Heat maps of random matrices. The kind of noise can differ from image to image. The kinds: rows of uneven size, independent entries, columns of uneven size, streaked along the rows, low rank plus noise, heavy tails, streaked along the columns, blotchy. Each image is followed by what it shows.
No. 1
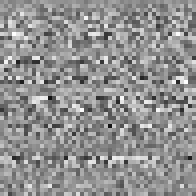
rows of uneven size
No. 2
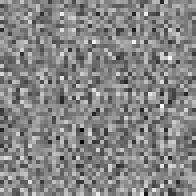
low rank plus noise
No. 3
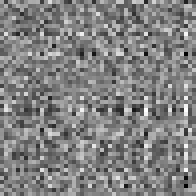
low rank plus noise
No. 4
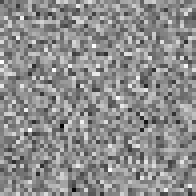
independent entries
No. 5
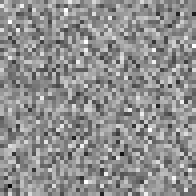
independent entries
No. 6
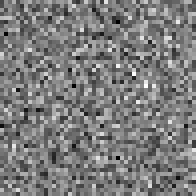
independent entries
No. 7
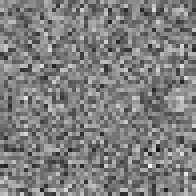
low rank plus noise
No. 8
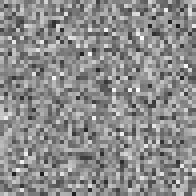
independent entries
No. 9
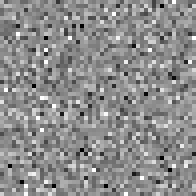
heavy tails
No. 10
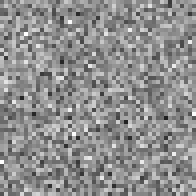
independent entries
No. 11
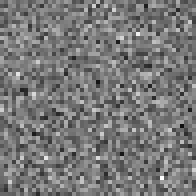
independent entries
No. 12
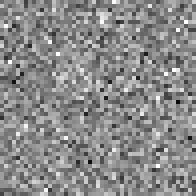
independent entries
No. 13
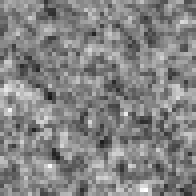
blotchy
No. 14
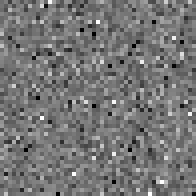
heavy tails
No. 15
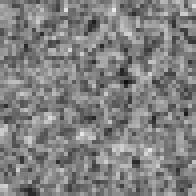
blotchy
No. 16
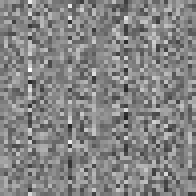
columns of uneven size
